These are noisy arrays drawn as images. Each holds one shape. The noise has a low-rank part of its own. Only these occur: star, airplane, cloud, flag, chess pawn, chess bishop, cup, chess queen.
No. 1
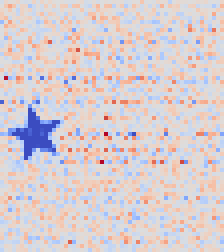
star
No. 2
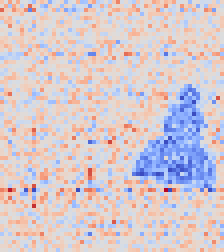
chess pawn
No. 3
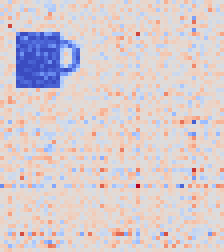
cup
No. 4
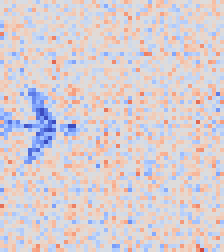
airplane
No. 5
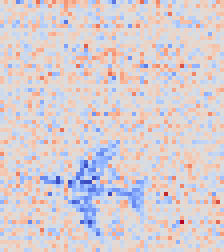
airplane
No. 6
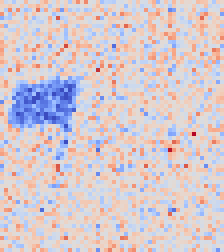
flag
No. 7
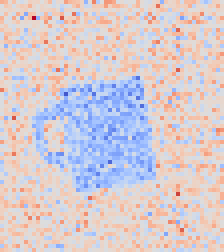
cup
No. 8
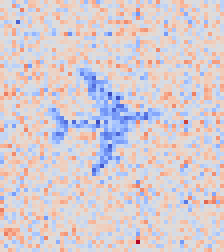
airplane
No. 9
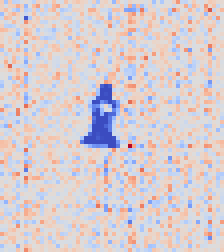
chess bishop
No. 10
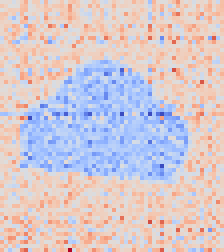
cloud
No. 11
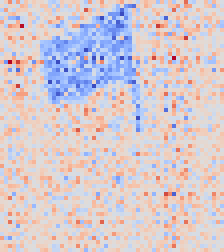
flag
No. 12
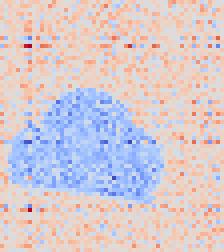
cloud
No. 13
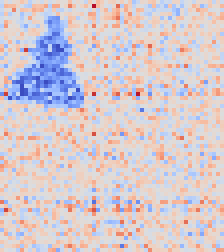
chess pawn
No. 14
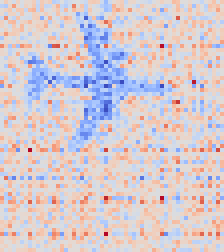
airplane
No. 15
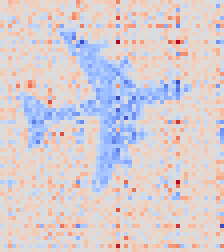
airplane
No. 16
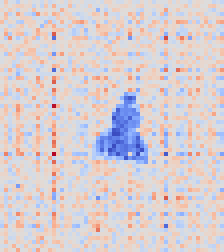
chess pawn
